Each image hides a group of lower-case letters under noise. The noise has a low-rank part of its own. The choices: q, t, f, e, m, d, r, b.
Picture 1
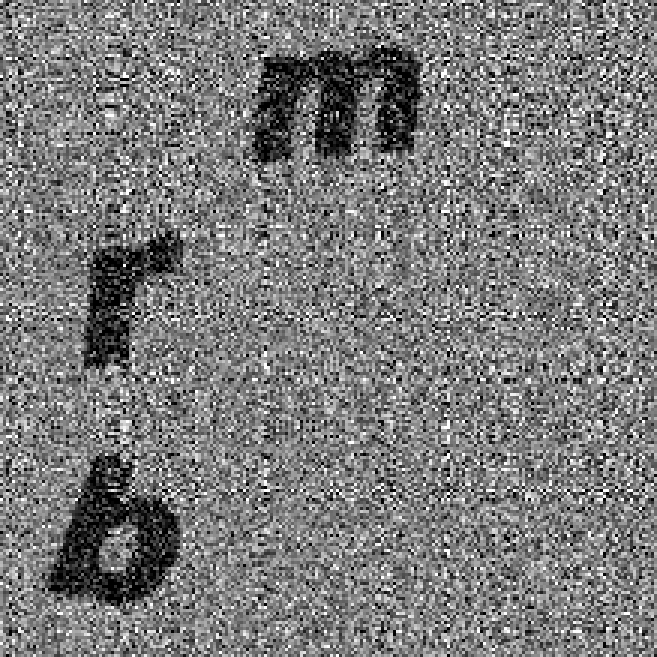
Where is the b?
bottom left
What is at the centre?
nothing
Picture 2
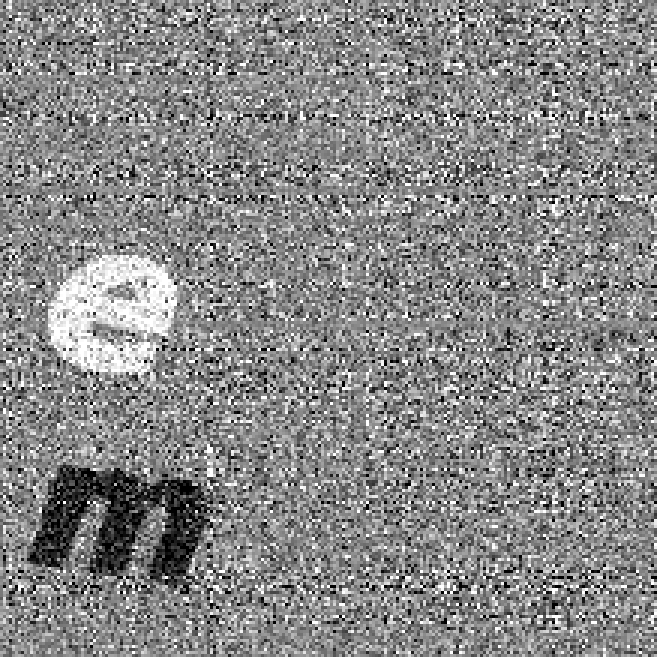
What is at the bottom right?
nothing
